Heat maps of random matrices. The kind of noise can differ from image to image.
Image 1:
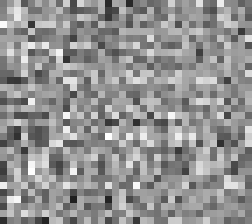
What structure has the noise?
low rank plus noise
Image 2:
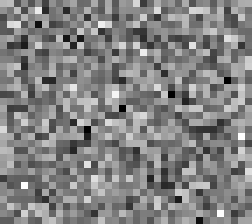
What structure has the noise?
independent entries
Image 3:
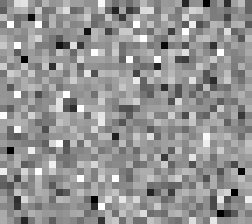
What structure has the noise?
heavy tails
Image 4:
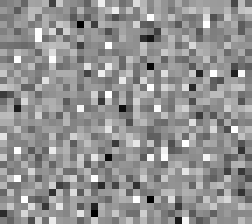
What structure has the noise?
heavy tails
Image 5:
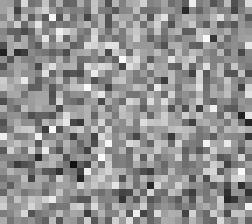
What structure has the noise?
independent entries
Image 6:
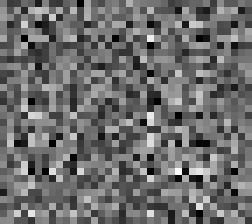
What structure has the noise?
low rank plus noise
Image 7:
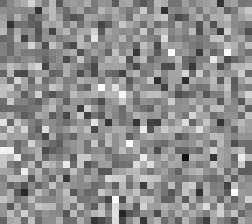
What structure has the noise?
independent entries
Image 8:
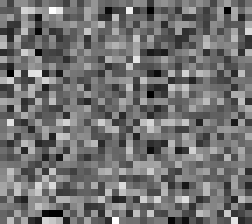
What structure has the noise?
low rank plus noise
